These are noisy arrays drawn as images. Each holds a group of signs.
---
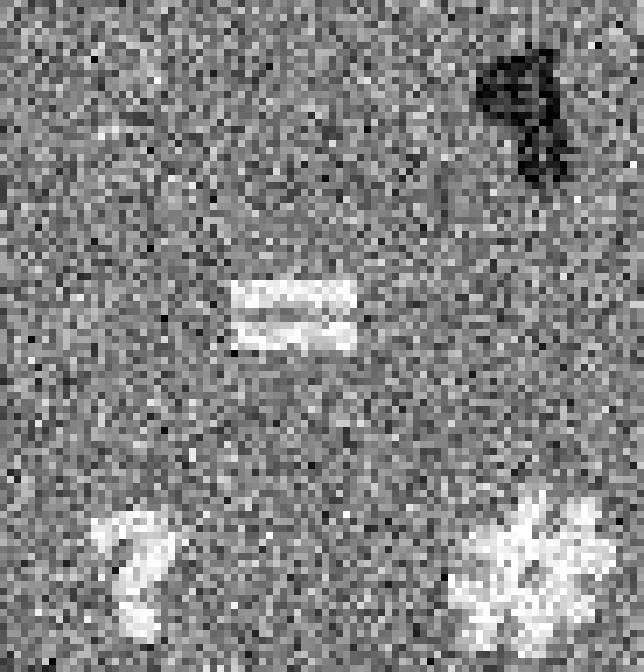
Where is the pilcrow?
top right
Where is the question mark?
bottom left
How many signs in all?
4
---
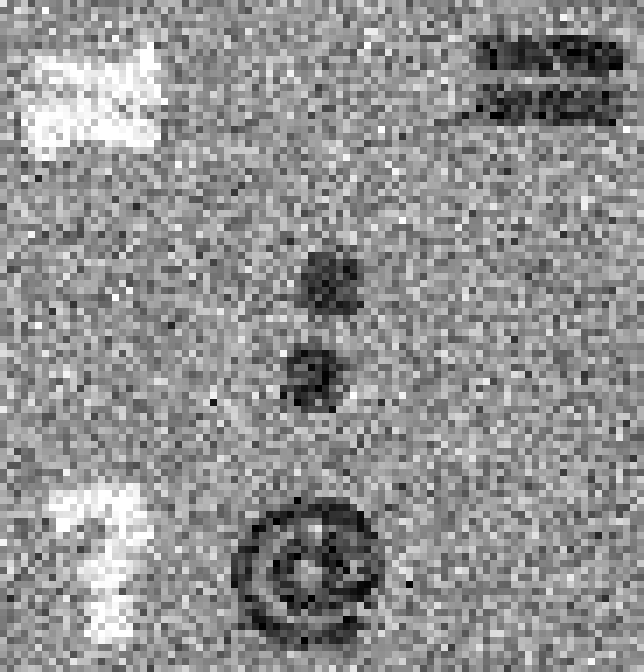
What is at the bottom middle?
at sign
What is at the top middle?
nothing
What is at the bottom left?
question mark
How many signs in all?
5
